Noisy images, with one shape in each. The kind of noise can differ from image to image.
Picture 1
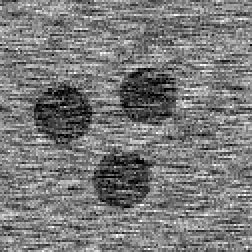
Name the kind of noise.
streaked along the rows
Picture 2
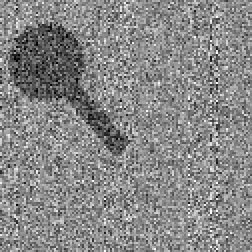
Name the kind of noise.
columns of uneven size
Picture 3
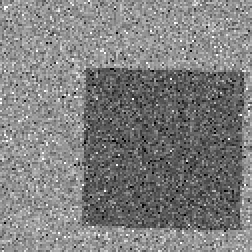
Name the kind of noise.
heavy tails
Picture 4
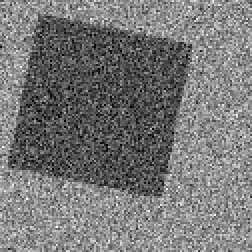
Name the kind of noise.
independent entries
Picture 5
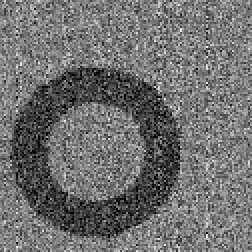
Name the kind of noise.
columns of uneven size
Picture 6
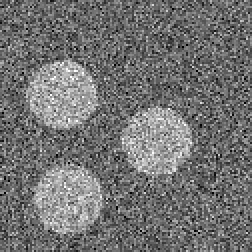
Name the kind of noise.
low rank plus noise
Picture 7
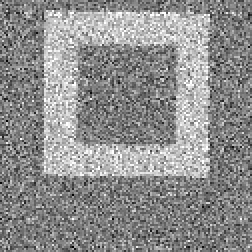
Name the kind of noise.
low rank plus noise
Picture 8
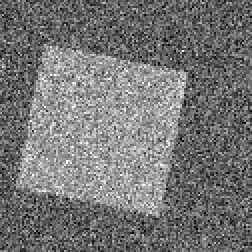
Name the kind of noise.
independent entries
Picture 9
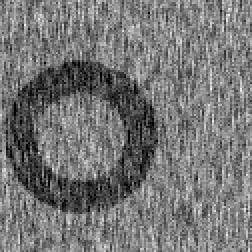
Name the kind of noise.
streaked along the columns
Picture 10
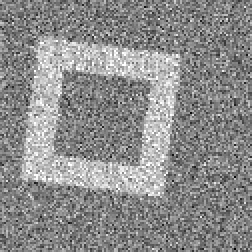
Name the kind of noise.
low rank plus noise
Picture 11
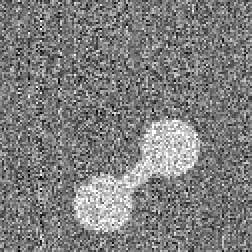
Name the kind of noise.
columns of uneven size
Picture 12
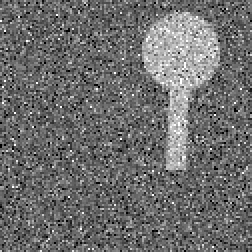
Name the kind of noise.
heavy tails
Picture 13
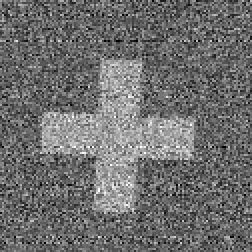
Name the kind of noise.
rows of uneven size
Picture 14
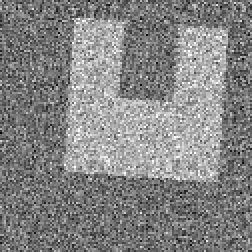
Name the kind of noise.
low rank plus noise
